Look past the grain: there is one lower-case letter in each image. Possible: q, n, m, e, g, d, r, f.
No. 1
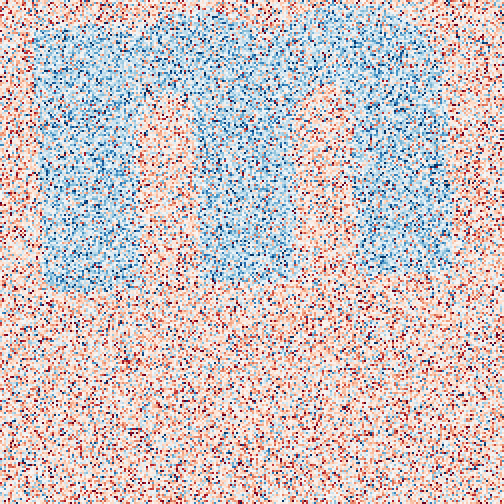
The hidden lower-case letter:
m
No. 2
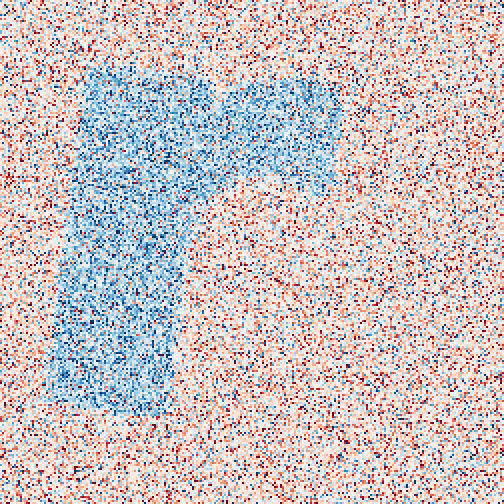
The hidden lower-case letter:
r
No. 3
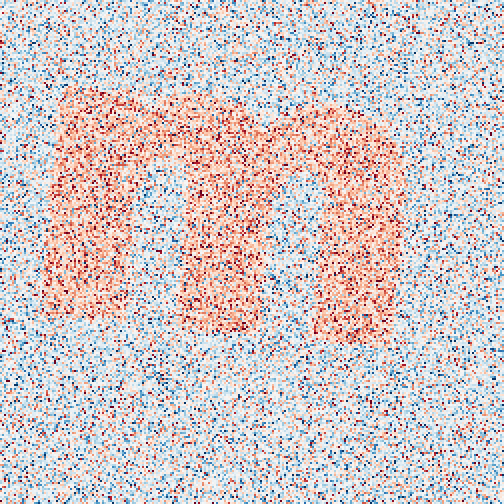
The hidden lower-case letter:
m
